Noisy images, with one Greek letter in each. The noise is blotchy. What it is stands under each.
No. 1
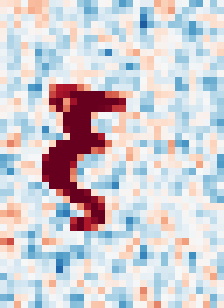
xi
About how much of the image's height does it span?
half
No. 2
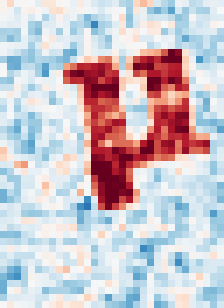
mu
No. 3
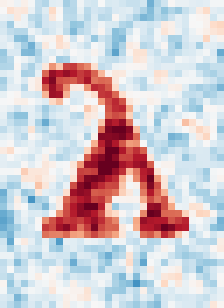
lambda
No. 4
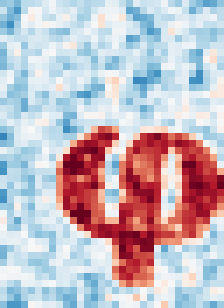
phi
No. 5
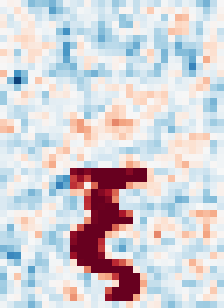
xi
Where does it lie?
bottom middle
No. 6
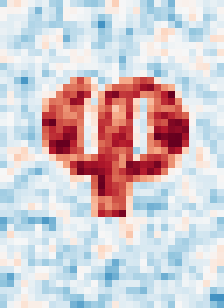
phi
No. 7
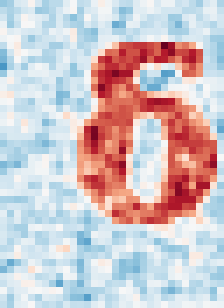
delta
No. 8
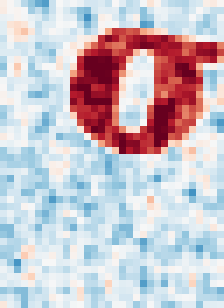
sigma
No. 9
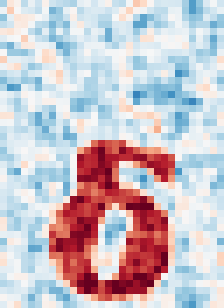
delta
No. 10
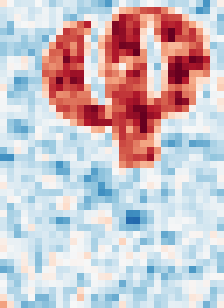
phi
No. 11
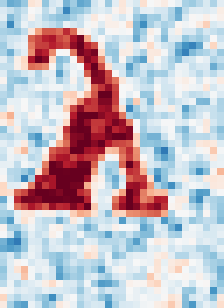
lambda
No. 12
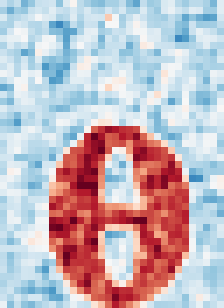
theta
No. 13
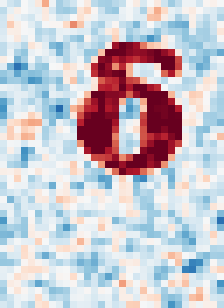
delta
